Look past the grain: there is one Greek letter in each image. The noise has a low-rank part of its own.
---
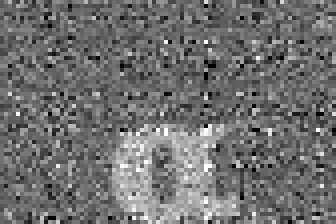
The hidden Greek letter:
alpha
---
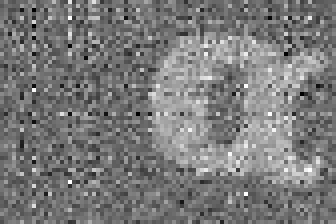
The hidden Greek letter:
alpha
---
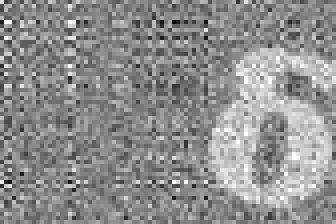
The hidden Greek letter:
delta
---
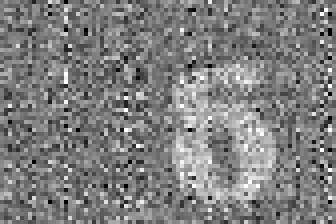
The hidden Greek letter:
delta
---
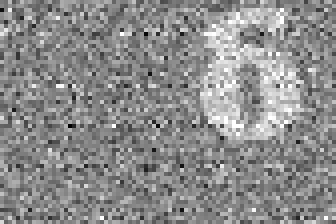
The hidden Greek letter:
delta
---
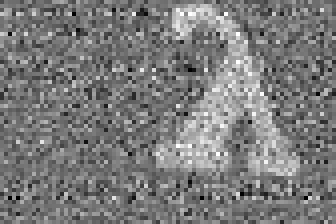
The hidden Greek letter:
lambda
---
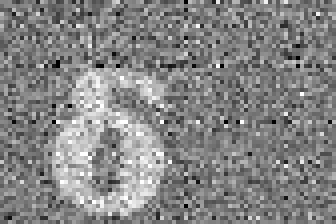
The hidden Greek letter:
delta
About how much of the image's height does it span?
two thirds
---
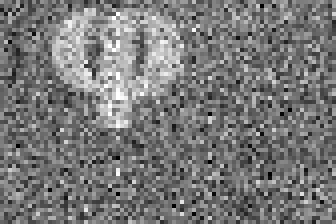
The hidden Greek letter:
phi
